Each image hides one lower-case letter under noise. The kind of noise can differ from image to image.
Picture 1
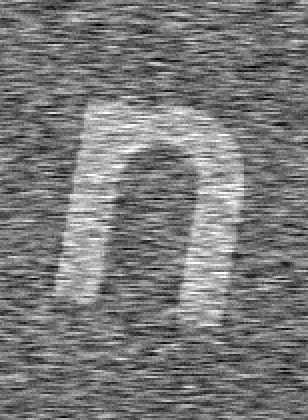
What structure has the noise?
streaked along the rows
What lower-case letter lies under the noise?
n
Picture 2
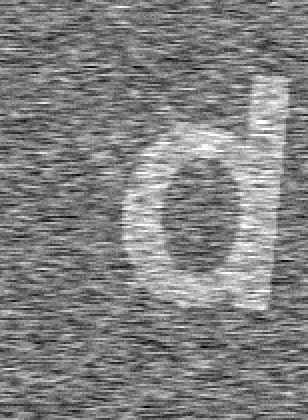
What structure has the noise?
streaked along the rows
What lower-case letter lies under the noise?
d
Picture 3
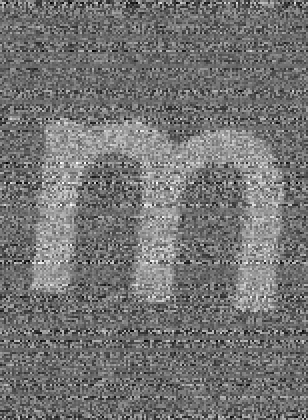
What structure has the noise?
rows of uneven size
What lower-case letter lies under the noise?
m
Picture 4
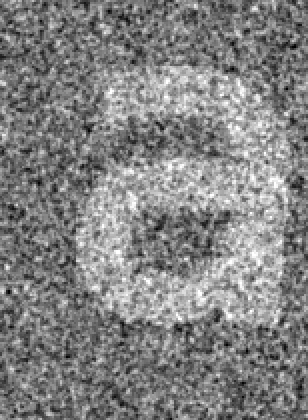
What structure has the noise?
blotchy
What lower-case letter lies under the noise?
a
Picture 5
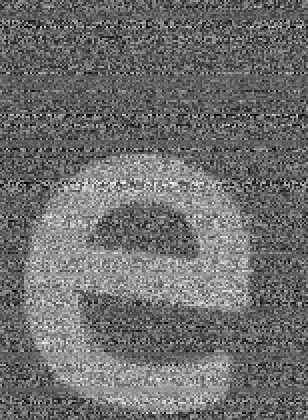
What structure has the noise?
rows of uneven size
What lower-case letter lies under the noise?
e
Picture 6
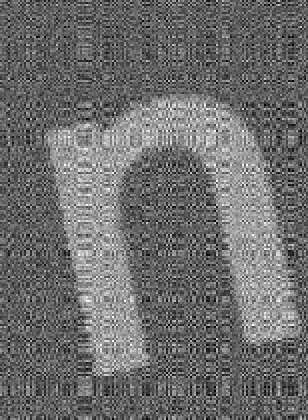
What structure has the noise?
low rank plus noise
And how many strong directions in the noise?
one
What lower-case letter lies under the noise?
n
